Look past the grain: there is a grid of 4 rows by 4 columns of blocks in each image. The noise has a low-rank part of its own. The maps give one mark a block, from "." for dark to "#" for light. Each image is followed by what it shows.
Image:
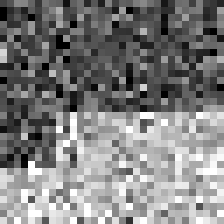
. . . .
. . . .
. # # #
# # # #
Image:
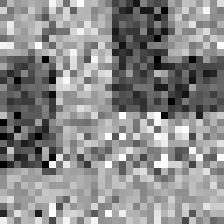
# # . #
. # . .
. # # #
# # # #
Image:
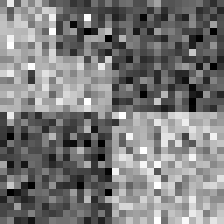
# . . .
# # . .
. . # #
. . # #
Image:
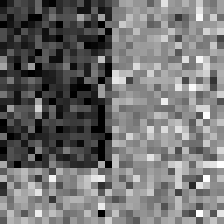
. . # #
. . # #
. . # #
# # # #
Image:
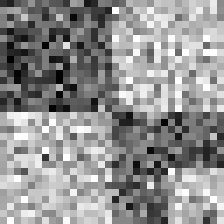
. . # #
. . # #
# # . .
# # . #
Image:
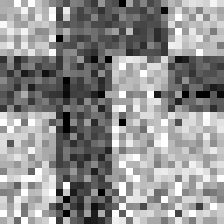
# . . #
. . # .
# . # #
# . # #
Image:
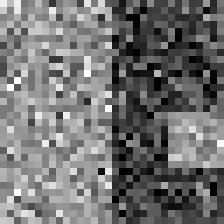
# # . .
# # . .
# # . #
# # . .
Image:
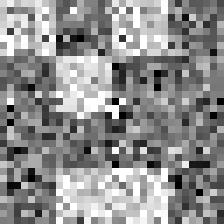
# . # .
. # . .
. . . .
. # # .
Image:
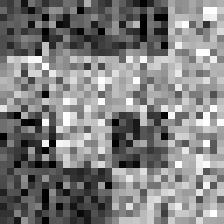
. . . #
# # # #
. # . #
. . # #
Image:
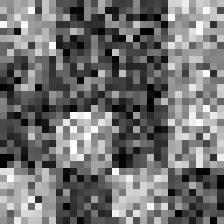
# . . #
. . . #
. # . #
# . # .
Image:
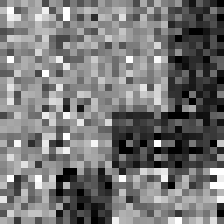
# # # .
# # # .
# # . .
# . # #
